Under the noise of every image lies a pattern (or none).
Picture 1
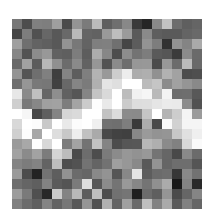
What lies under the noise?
a wavy band
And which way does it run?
left to right
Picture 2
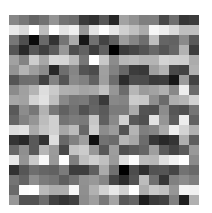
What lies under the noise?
horizontal stripes
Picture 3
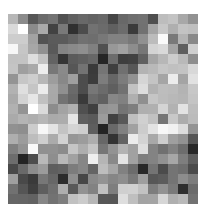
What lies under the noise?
spokes from one point
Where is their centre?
bottom middle
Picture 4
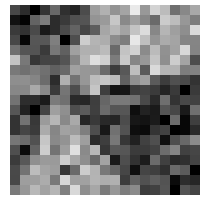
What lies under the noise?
spokes from one point
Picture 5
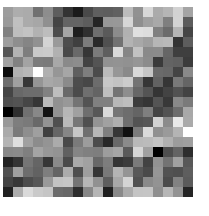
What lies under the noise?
spokes from one point
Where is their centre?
bottom middle
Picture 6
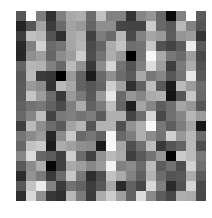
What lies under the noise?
vertical stripes
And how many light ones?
5
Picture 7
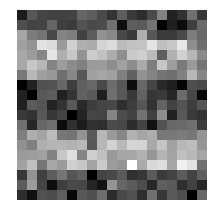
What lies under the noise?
horizontal stripes
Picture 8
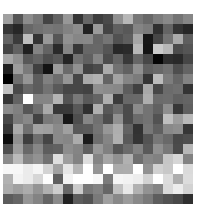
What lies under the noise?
one horizontal stripe
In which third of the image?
bottom
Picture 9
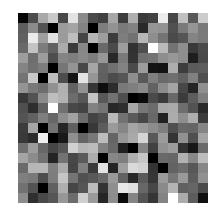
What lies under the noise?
only noise
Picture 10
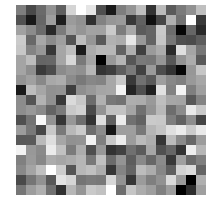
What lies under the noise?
only noise
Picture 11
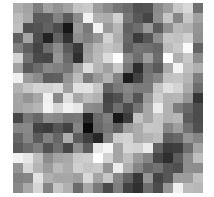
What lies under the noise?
rings round one point
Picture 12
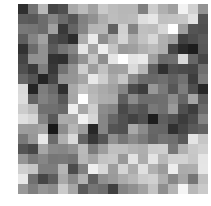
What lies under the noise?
spokes from one point
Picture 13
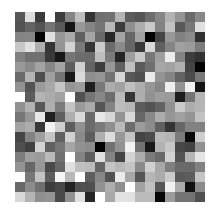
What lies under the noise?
only noise
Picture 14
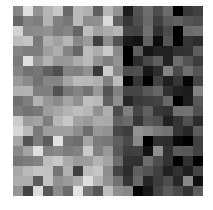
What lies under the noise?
a sharp edge
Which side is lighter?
left
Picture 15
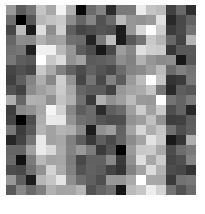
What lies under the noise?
vertical stripes
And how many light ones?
2
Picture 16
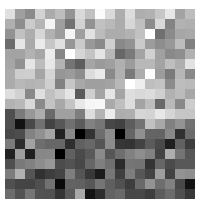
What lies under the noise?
a sharp edge
